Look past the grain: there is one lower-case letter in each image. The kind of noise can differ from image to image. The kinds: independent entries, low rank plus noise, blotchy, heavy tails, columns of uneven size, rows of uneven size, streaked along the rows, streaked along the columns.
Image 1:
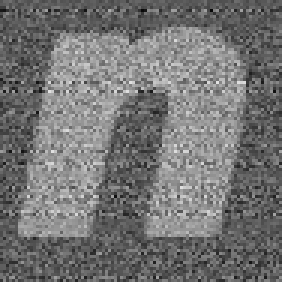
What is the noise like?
rows of uneven size
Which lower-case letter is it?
n
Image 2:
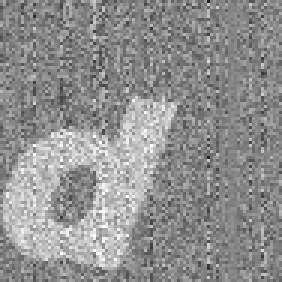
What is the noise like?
columns of uneven size
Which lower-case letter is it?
d
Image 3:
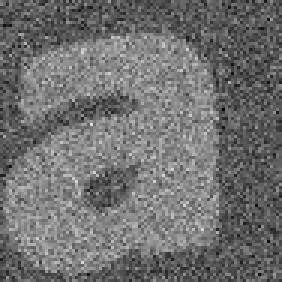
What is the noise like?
independent entries
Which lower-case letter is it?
a
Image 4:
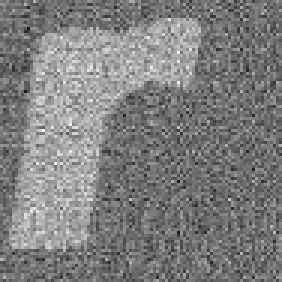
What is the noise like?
low rank plus noise
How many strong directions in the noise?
two
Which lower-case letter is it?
r
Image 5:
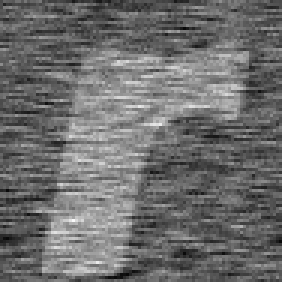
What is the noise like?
streaked along the rows
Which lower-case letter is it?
r
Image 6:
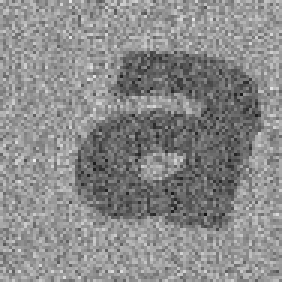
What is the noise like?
low rank plus noise
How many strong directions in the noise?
five to eight
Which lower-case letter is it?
a
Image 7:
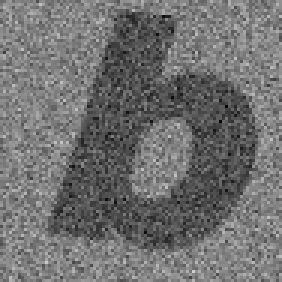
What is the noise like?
independent entries
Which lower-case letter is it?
b
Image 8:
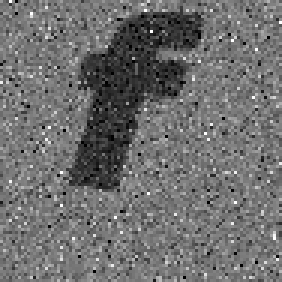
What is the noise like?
heavy tails
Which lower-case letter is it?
f
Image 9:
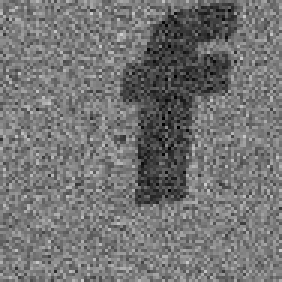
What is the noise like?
low rank plus noise
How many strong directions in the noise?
five to eight
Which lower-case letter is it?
f
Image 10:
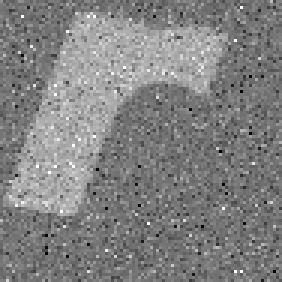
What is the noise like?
heavy tails
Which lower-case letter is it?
r
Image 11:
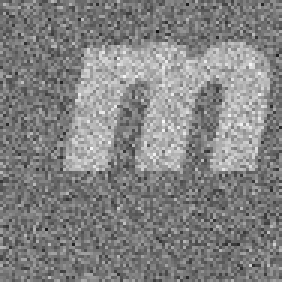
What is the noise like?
independent entries
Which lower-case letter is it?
m
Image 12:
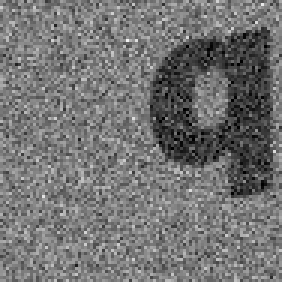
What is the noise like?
independent entries
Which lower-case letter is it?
q
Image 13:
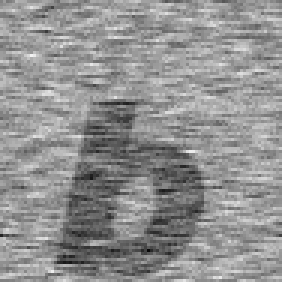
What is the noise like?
streaked along the rows
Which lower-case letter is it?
b
